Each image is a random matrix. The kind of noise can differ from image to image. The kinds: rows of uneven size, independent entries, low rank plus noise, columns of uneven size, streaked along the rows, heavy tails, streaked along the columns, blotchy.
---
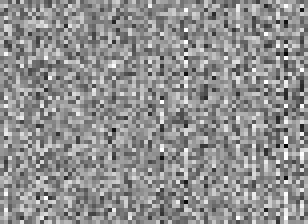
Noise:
columns of uneven size
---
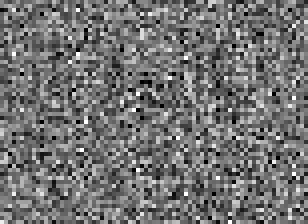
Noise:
low rank plus noise
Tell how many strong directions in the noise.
three or four
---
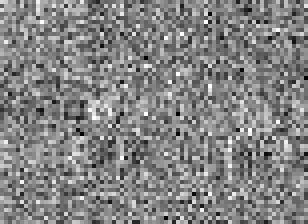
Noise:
low rank plus noise
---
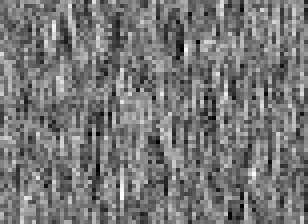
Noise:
streaked along the columns
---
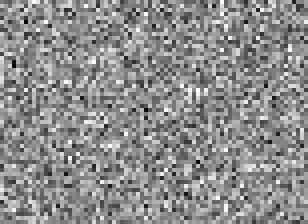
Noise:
low rank plus noise
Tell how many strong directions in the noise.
one
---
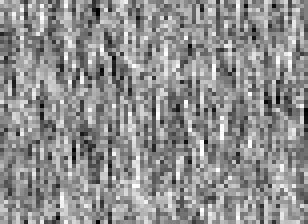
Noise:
streaked along the columns
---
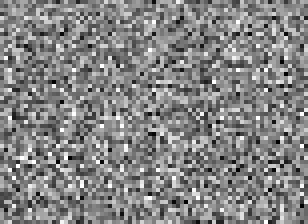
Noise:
low rank plus noise
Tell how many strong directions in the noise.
five to eight
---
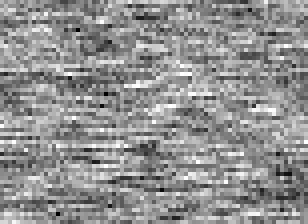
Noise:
streaked along the rows
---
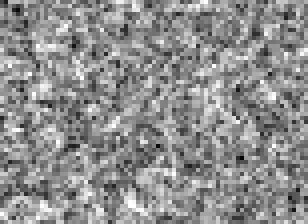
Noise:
blotchy
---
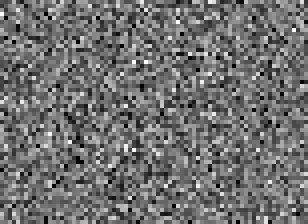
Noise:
independent entries
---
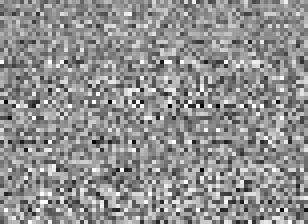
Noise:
rows of uneven size
